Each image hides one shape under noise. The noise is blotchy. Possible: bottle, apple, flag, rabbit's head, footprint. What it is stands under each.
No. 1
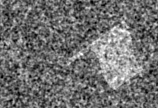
flag
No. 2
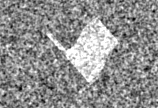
flag
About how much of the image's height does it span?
two thirds
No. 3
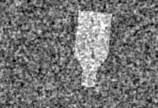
bottle
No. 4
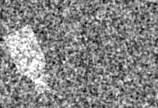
bottle
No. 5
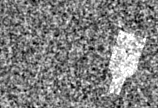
bottle
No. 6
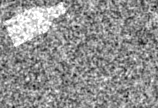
bottle
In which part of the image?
top left
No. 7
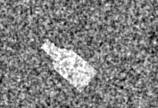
bottle
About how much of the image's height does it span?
half
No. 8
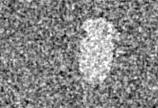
footprint
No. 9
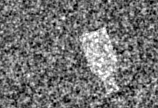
bottle
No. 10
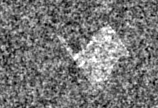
flag
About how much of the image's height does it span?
two thirds
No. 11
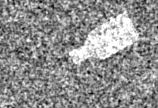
bottle
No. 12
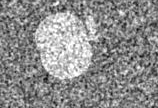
apple
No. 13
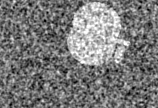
apple
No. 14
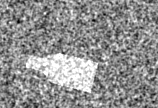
bottle
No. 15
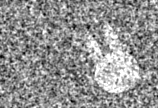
rabbit's head
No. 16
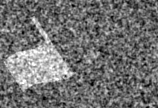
flag
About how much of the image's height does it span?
two thirds
